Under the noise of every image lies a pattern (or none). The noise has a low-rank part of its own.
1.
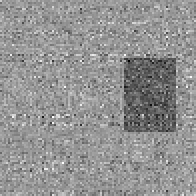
one block
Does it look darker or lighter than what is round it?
darker
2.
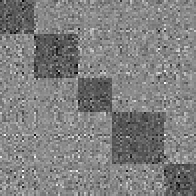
blocks along the diagonal
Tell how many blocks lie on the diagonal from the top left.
5
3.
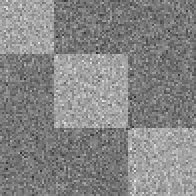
blocks along the diagonal
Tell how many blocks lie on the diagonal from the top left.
3
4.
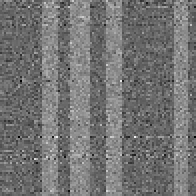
bands of columns
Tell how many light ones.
4
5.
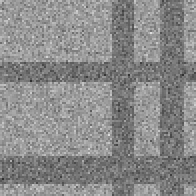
bands of rows crossing bands of columns
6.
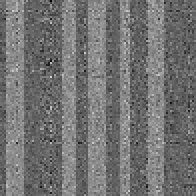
bands of columns
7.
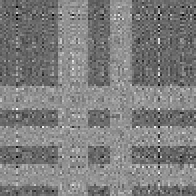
bands of rows crossing bands of columns
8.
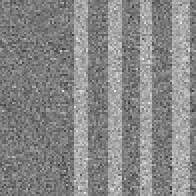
bands of columns
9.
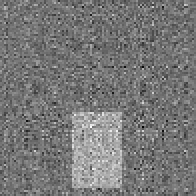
one block
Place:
bottom middle
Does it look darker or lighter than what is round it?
lighter
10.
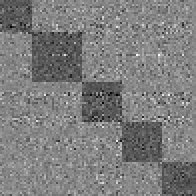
blocks along the diagonal
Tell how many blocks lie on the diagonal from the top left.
5
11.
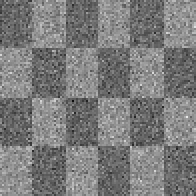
a checkerboard
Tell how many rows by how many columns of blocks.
4 by 6
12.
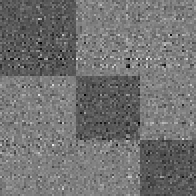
blocks along the diagonal
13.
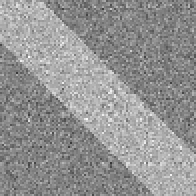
a diagonal band
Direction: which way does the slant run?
top left to bottom right
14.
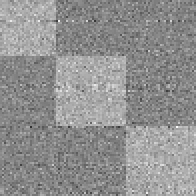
blocks along the diagonal
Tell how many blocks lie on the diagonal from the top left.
3
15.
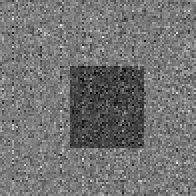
one block
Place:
centre
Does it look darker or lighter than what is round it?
darker
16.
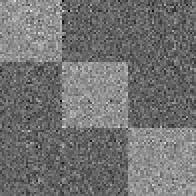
blocks along the diagonal
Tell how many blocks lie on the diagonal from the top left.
3
